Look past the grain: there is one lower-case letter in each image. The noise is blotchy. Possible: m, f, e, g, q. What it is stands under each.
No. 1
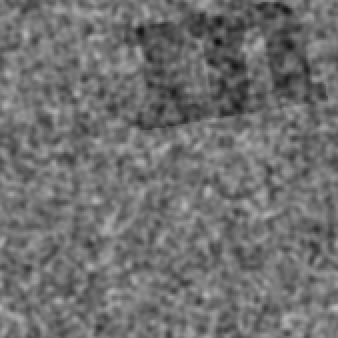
m
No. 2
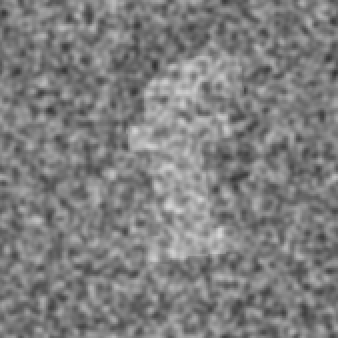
f
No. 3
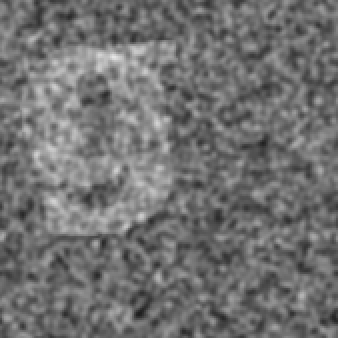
g
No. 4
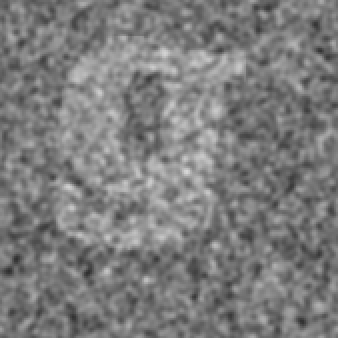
g
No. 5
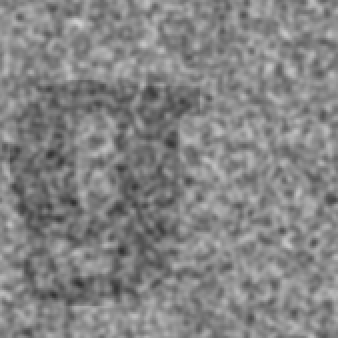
g
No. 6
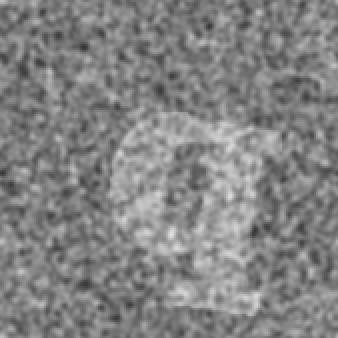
q
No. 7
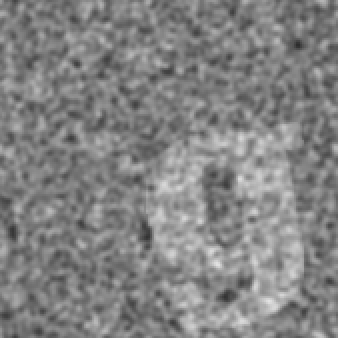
g
